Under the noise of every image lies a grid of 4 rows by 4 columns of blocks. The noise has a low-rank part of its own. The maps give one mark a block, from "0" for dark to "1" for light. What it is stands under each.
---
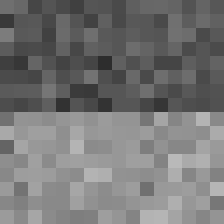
0000
0000
1111
1111
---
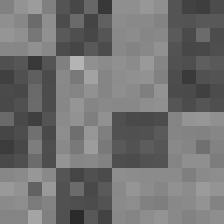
1010
0110
0101
1011
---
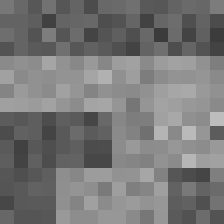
0000
1111
0011
0110
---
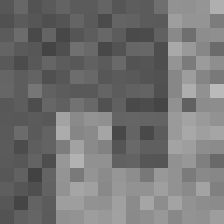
0001
0001
0101
0111
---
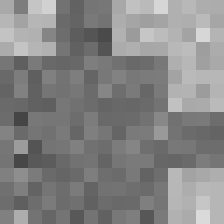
1011
0001
0000
0001
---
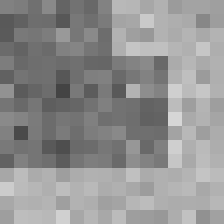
0011
0001
0001
1111
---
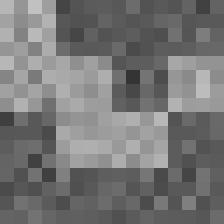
1000
1101
0110
0000
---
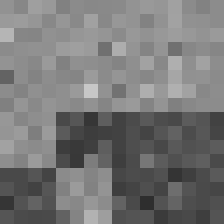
1111
1111
1000
0100
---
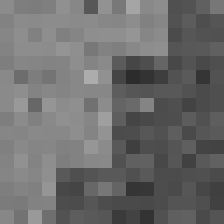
1110
1100
1100
1000
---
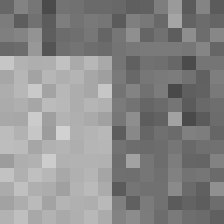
0000
1100
1100
1100
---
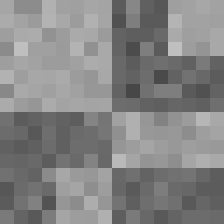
1101
1100
0011
0100
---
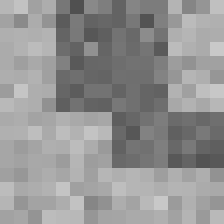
1001
1001
1100
1111
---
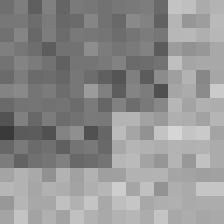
0001
0001
0011
1111
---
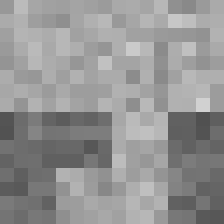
1111
1111
0010
0110
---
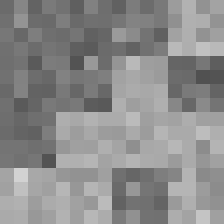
0001
0010
0111
1101
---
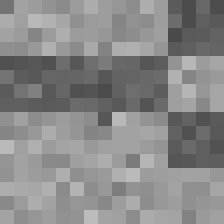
1110
0001
1110
1111
